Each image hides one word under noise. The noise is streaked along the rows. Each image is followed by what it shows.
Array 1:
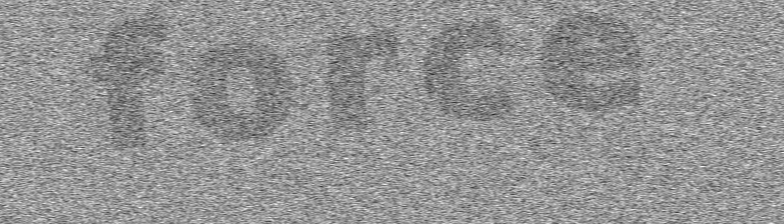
force
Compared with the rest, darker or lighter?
darker
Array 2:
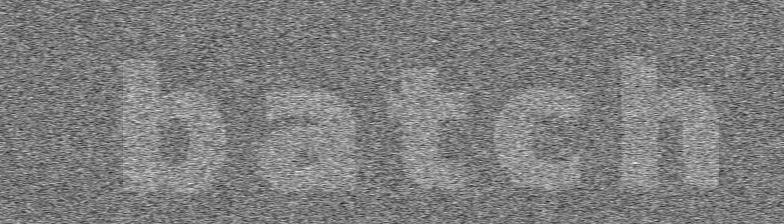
batch
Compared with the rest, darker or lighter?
lighter
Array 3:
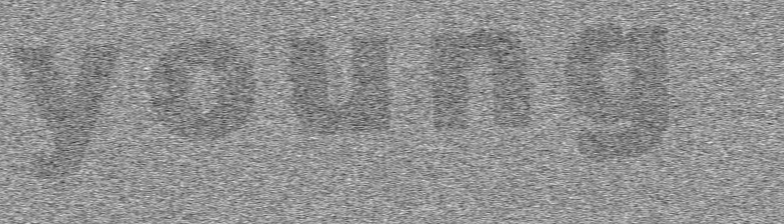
young
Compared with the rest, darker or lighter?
darker
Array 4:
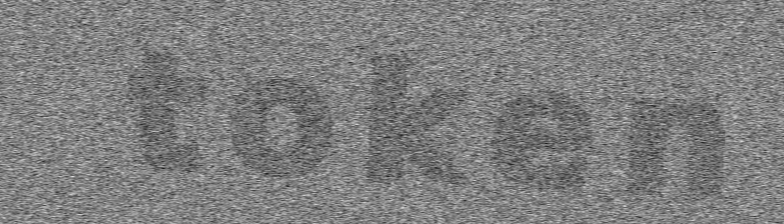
token
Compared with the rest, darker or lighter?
darker
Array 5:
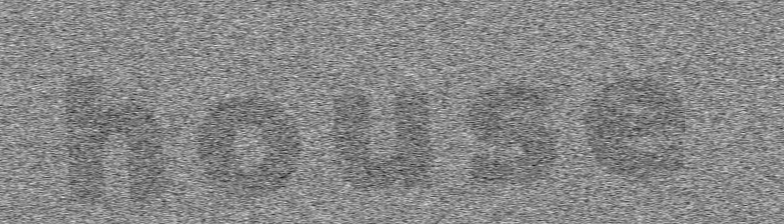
house
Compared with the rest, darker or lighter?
darker
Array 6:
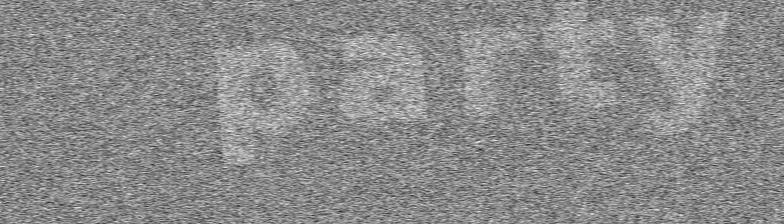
party
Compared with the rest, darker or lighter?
lighter
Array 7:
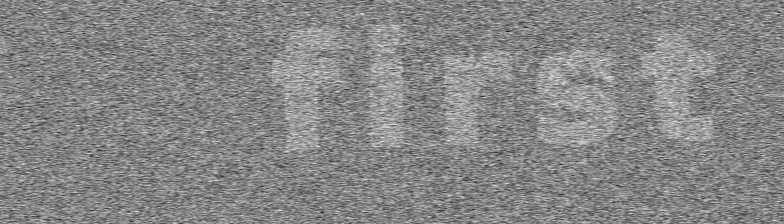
first
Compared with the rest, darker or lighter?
lighter
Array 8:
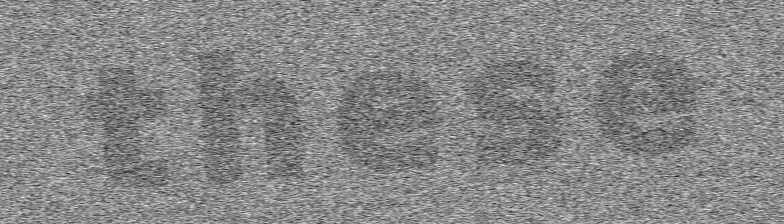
these
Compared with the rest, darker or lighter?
darker
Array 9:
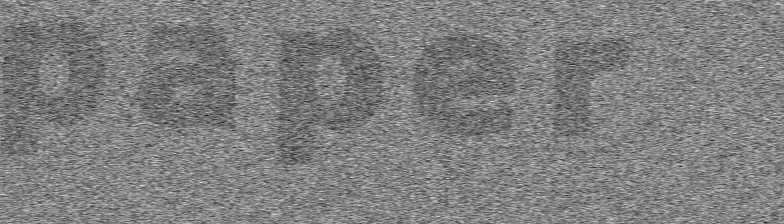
paper
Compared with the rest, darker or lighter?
darker
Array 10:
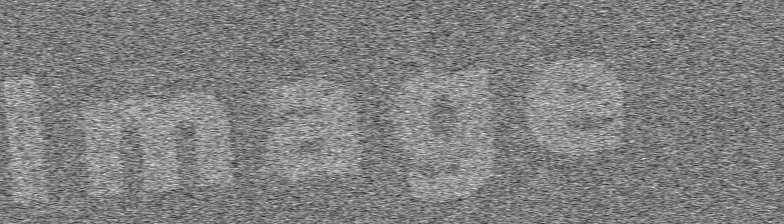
image
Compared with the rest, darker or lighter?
lighter
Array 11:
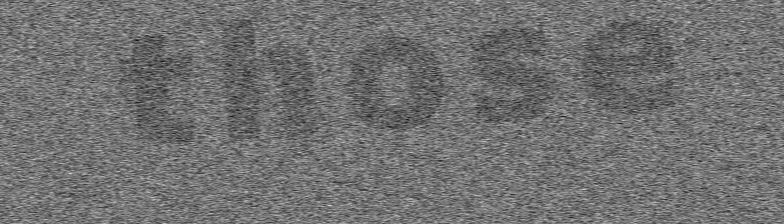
those
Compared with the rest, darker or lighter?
darker
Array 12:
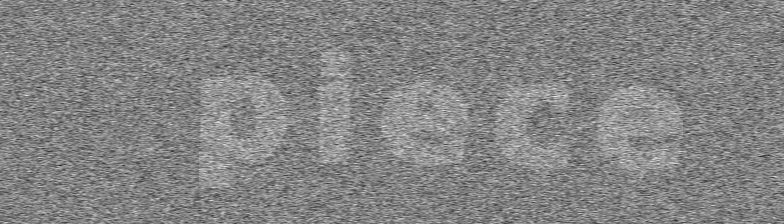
piece
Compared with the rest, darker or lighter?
lighter
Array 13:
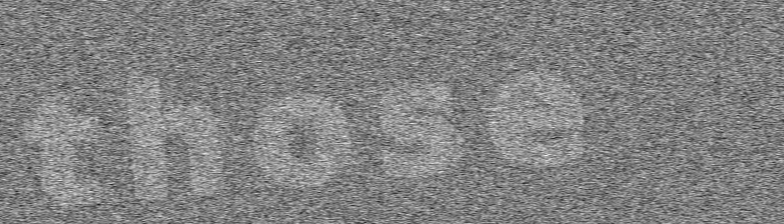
those
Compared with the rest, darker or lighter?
lighter
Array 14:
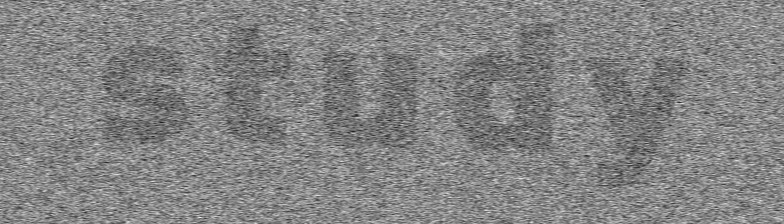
study
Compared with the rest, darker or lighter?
darker
